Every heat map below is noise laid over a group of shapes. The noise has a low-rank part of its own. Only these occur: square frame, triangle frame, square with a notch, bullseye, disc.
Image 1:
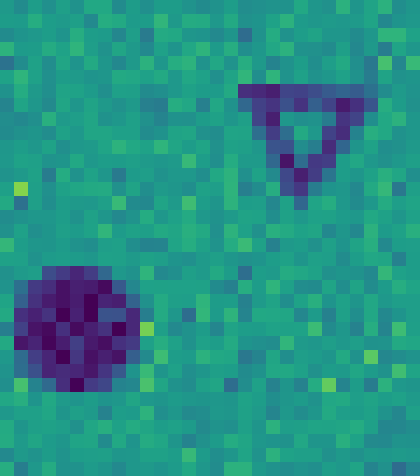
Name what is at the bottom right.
nothing
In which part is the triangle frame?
top right
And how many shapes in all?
2
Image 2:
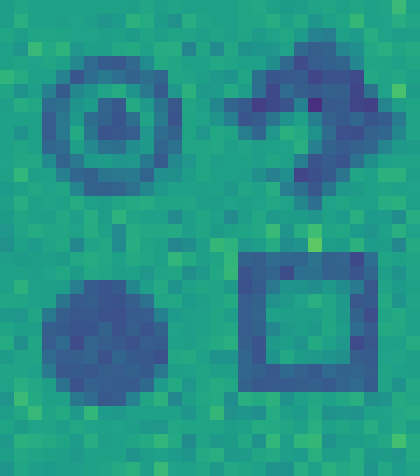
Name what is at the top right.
square with a notch
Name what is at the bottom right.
square frame
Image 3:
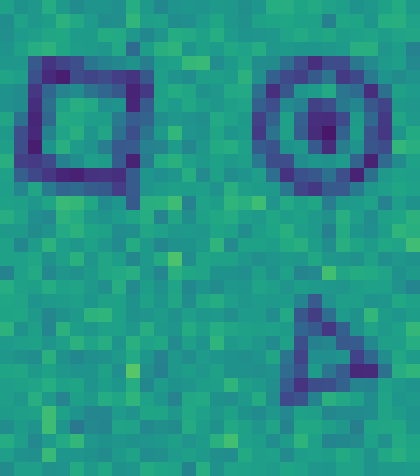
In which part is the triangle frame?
bottom right
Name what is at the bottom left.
nothing
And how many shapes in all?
3
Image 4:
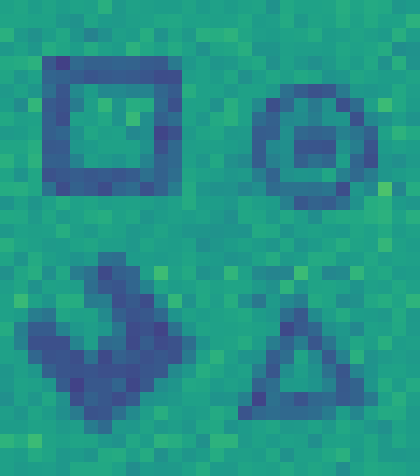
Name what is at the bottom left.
square with a notch
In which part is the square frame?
top left
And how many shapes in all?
4
